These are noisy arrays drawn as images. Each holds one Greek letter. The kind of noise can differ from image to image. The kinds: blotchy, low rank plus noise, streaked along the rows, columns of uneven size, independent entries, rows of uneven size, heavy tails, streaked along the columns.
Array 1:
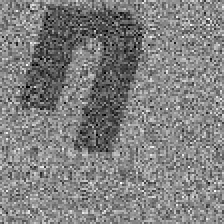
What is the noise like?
low rank plus noise
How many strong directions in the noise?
two
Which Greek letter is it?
eta
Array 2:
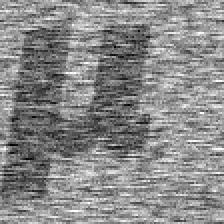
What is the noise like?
streaked along the rows
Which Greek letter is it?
mu
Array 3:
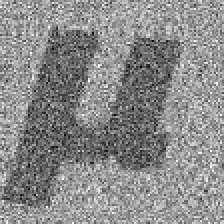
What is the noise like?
low rank plus noise
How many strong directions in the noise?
three or four
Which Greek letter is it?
mu
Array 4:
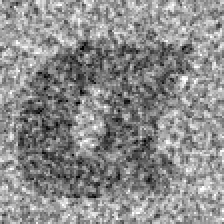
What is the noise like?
blotchy
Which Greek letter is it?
alpha
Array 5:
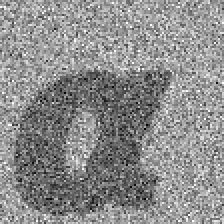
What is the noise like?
independent entries
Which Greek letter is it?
alpha
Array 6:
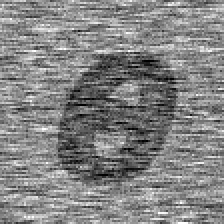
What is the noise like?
streaked along the rows
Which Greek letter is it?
theta
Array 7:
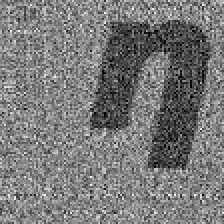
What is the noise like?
low rank plus noise
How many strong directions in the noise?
three or four
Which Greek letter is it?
eta
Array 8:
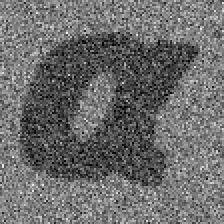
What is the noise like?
independent entries
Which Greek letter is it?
alpha
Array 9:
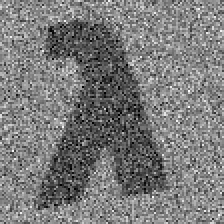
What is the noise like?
independent entries
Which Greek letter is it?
lambda
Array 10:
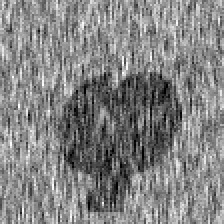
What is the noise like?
streaked along the columns
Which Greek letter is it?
phi
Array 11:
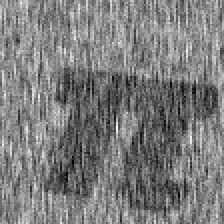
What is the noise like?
streaked along the columns
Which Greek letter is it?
pi
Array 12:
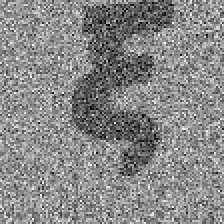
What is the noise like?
low rank plus noise
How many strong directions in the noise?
five to eight
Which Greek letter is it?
xi
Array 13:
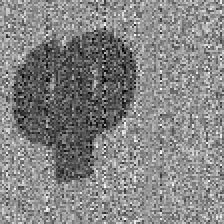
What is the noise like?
columns of uneven size
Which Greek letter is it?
phi
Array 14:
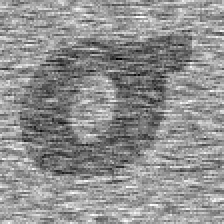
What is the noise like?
streaked along the rows
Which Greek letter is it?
sigma
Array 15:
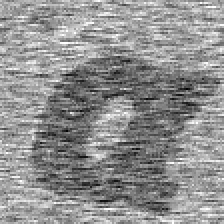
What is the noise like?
streaked along the rows
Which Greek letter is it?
alpha
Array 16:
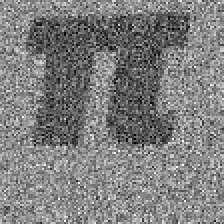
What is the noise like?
low rank plus noise
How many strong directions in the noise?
five to eight
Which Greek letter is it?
pi
